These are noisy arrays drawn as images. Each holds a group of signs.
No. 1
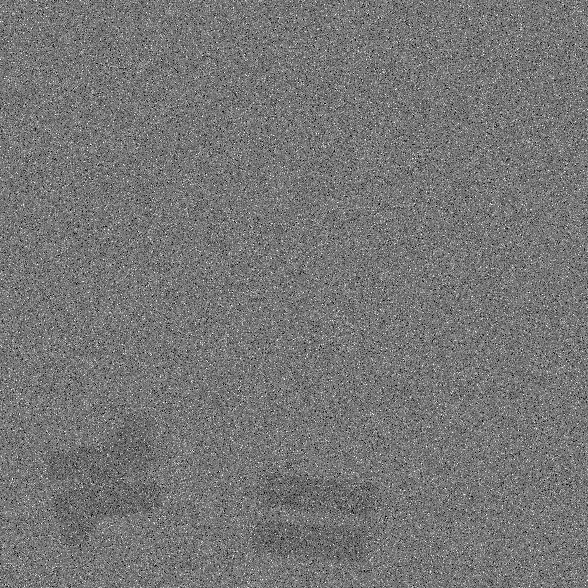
bottom left: not-equal sign; bottom middle: equals sign
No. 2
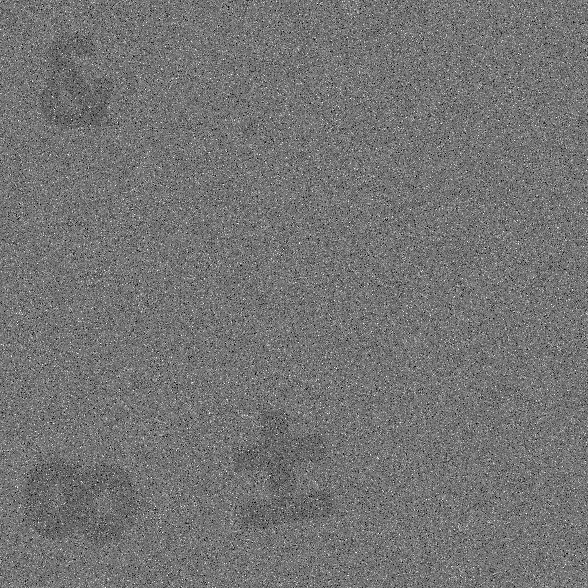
top left: ampersand; bottom left: infinity sign; bottom middle: plus-minus sign
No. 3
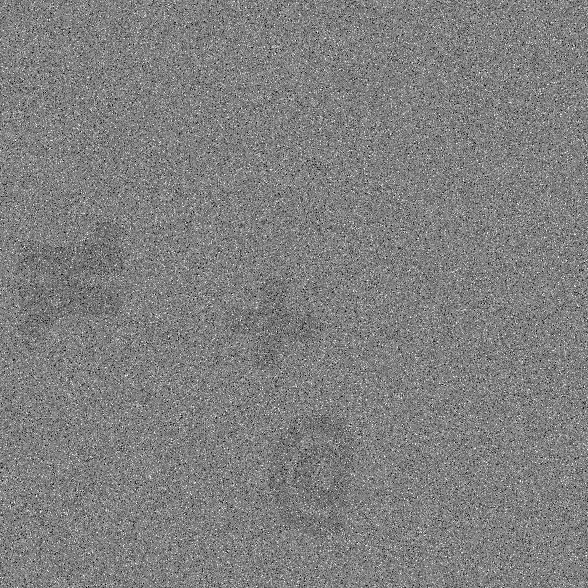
middle left: not-equal sign; centre: plus sign; bottom middle: at sign
